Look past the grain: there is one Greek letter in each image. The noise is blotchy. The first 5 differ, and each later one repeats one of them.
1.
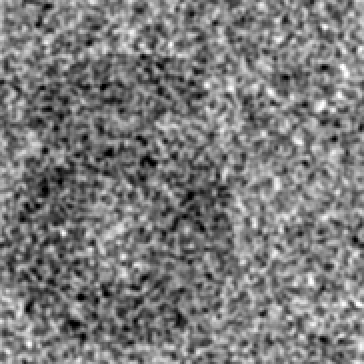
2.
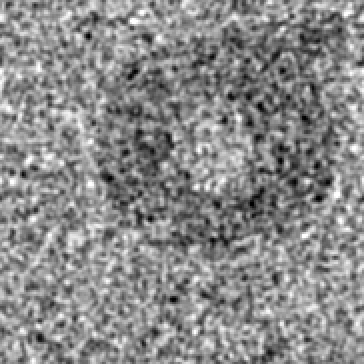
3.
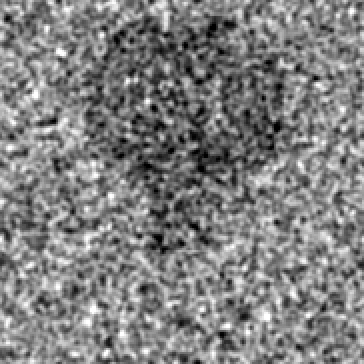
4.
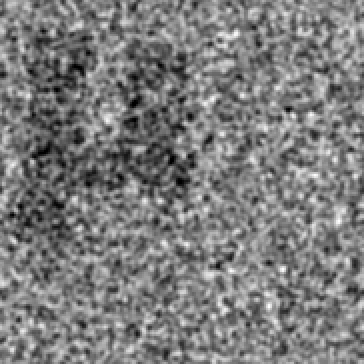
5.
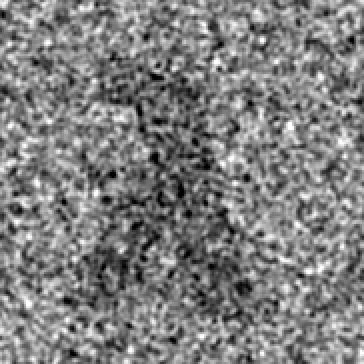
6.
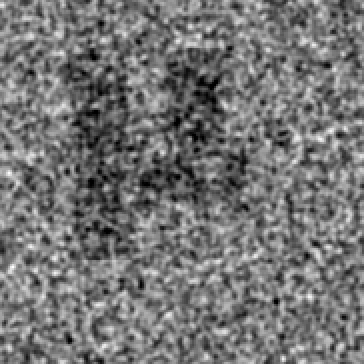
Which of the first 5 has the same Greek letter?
4
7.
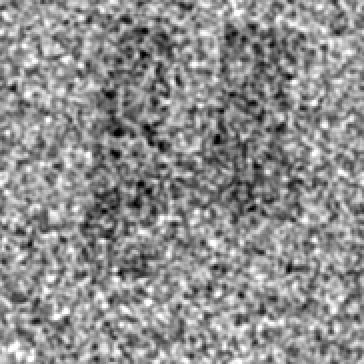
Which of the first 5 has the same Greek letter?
4
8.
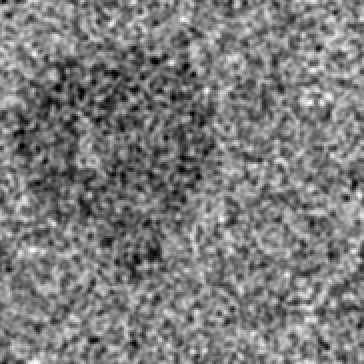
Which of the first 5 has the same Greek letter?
3
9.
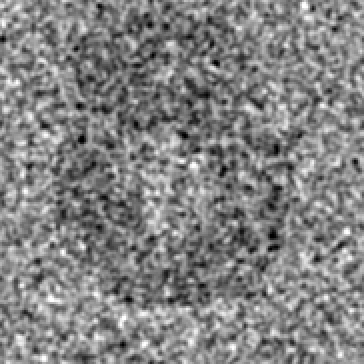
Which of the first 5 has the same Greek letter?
1
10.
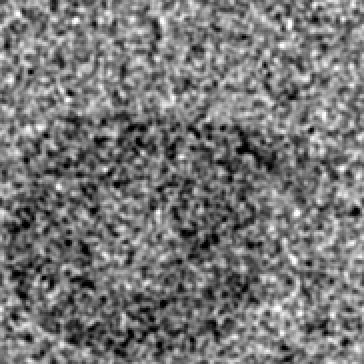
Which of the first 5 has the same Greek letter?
2
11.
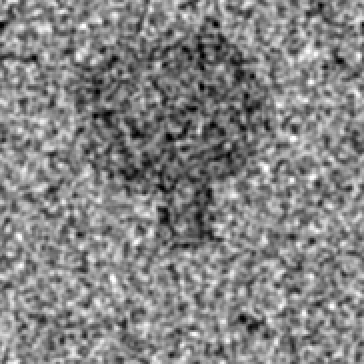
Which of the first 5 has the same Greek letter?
3
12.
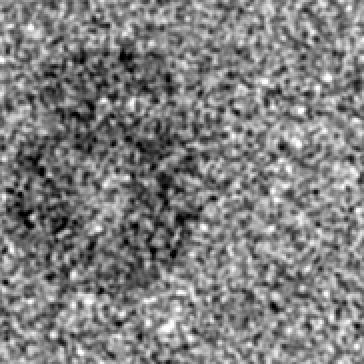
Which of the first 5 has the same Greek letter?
1
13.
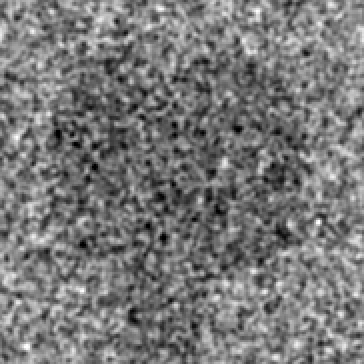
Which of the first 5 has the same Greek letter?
3
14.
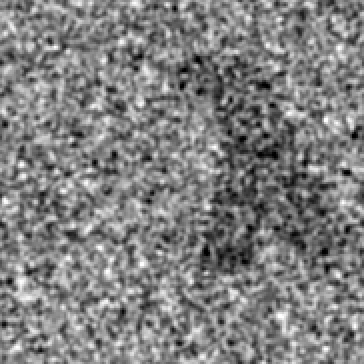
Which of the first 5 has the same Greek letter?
5
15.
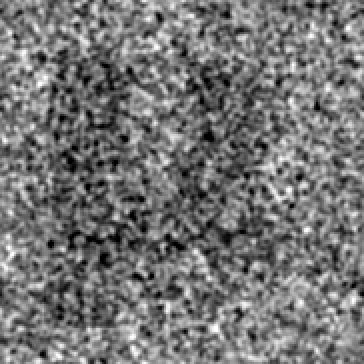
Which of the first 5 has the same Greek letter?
4
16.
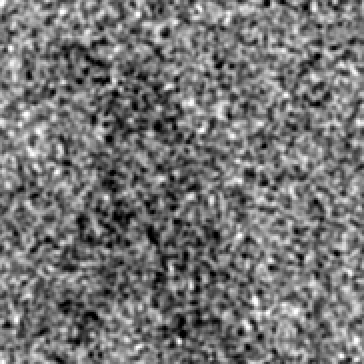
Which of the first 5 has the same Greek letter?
5
